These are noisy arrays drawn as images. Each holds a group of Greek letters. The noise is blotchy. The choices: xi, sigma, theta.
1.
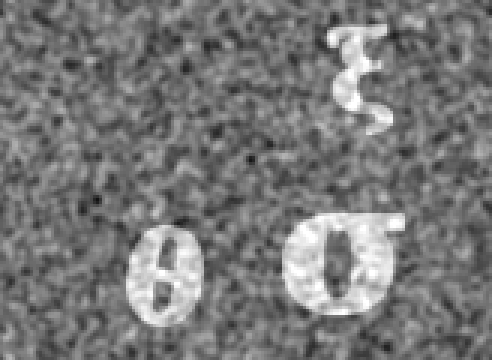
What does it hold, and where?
top right: light xi; bottom left: light theta; bottom right: light sigma
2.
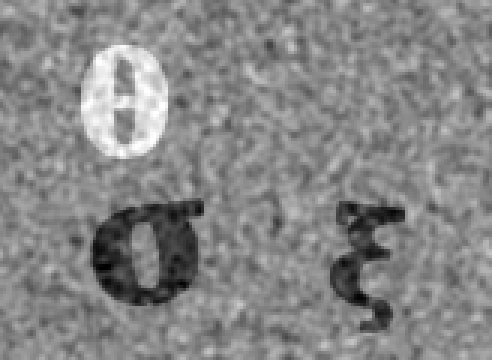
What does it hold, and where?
top left: light theta; bottom left: dark sigma; bottom right: dark xi
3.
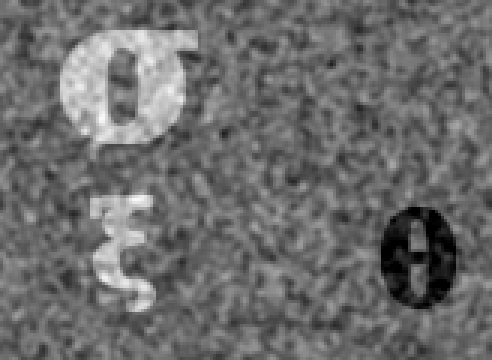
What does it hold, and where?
top left: light sigma; bottom left: light xi; bottom right: dark theta
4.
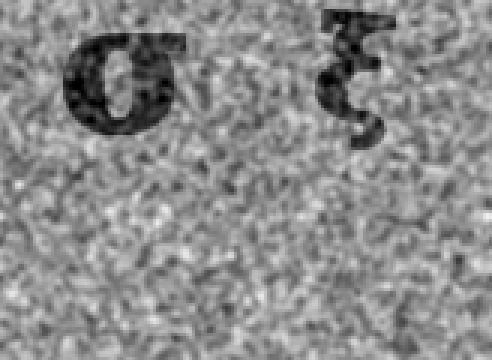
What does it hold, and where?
top left: dark sigma; top right: dark xi
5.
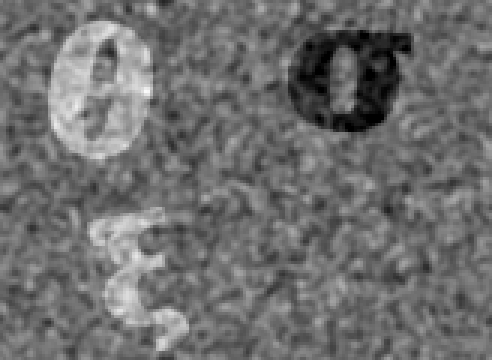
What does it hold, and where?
top left: light theta; top right: dark sigma; bottom left: light xi
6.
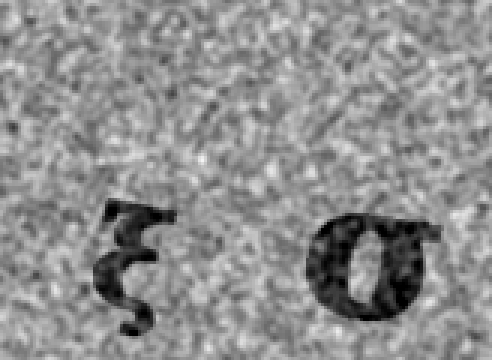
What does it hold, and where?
bottom left: dark xi; bottom right: dark sigma
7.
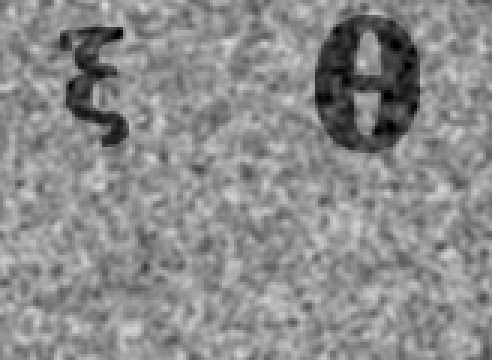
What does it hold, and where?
top left: dark xi; top right: dark theta
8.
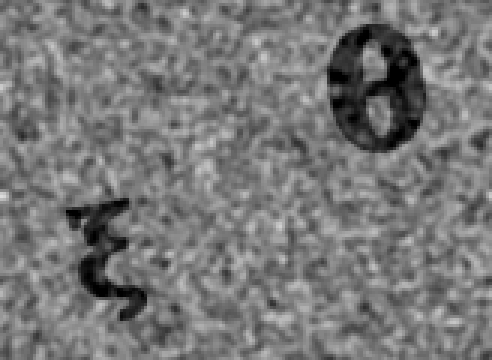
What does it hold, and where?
top right: dark theta; bottom left: dark xi
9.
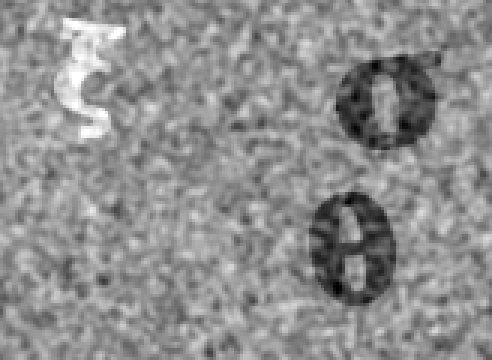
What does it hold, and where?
top left: light xi; top right: dark sigma; bottom right: dark theta
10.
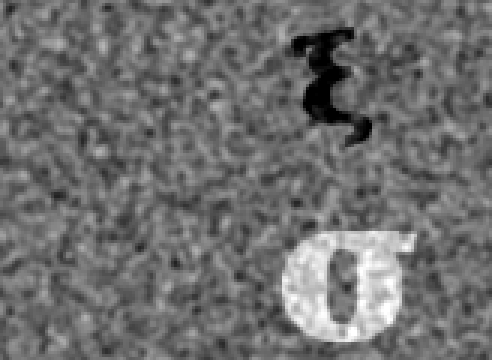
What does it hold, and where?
top right: dark xi; bottom right: light sigma
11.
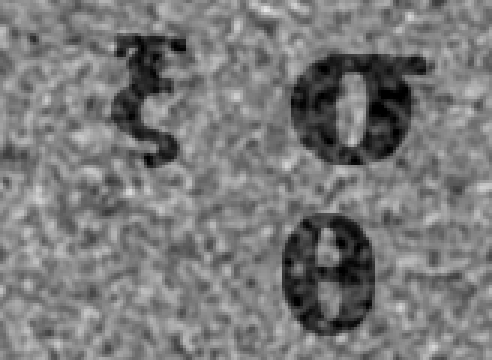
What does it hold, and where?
top left: dark xi; top right: dark sigma; bottom right: dark theta
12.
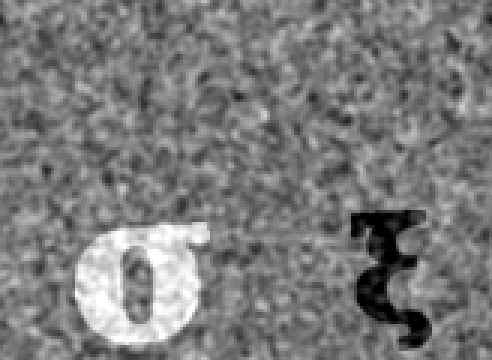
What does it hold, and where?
bottom left: light sigma; bottom right: dark xi
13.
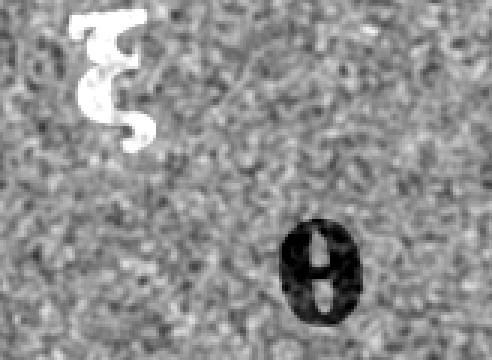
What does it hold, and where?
top left: light xi; bottom right: dark theta
